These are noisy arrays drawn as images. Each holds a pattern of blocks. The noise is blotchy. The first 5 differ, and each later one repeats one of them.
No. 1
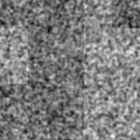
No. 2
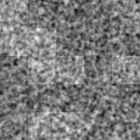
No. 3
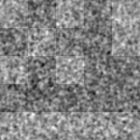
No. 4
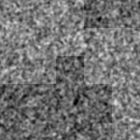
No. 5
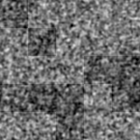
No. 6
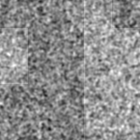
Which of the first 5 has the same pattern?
1
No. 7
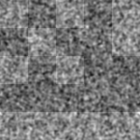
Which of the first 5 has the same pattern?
3
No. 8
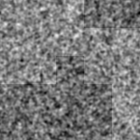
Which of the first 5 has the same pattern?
4
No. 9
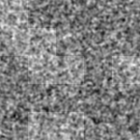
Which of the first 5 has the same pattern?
2
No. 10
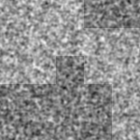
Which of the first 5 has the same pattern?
4
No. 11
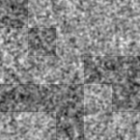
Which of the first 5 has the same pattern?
5
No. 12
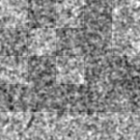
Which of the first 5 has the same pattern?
3
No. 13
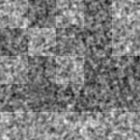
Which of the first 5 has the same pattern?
3
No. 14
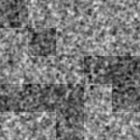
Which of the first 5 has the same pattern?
5
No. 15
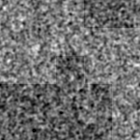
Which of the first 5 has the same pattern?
4
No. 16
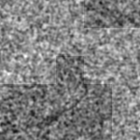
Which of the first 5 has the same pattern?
4
